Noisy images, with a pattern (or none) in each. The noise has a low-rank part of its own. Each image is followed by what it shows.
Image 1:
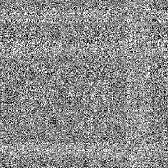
bands of rows crossing bands of columns
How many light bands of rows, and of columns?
3 and 1
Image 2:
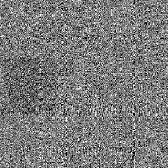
one block
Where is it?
middle left
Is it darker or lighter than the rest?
darker
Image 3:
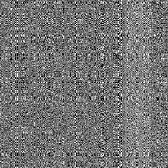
one band of columns
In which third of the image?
right
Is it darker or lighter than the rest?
lighter
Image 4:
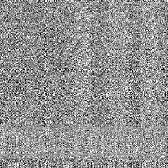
bands of rows crossing bands of columns
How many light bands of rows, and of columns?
1 and 3
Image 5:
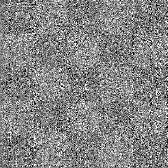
a checkerboard
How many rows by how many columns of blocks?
5 by 5
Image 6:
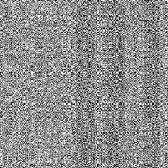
bands of columns
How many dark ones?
3
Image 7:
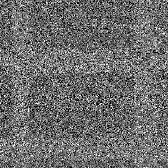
bands of rows crossing bands of columns
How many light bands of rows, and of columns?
2 and 2
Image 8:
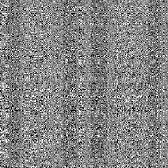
bands of columns
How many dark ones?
4
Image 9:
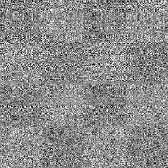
a checkerboard
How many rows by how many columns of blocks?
4 by 4
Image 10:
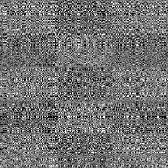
a checkerboard
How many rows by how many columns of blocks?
5 by 3
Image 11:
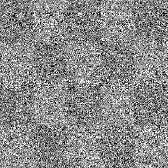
a checkerboard
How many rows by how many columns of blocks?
4 by 5
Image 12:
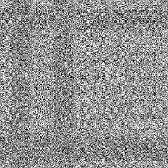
bands of rows crossing bands of columns
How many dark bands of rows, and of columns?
2 and 2
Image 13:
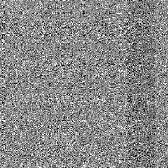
one band of columns
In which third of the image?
right
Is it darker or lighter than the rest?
darker
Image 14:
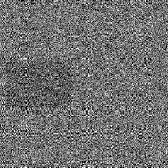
one block
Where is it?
middle left
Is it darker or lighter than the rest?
darker
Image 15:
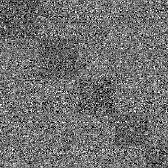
blocks along the diagonal
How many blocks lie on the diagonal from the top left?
5
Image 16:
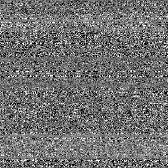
bands of rows
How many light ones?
2
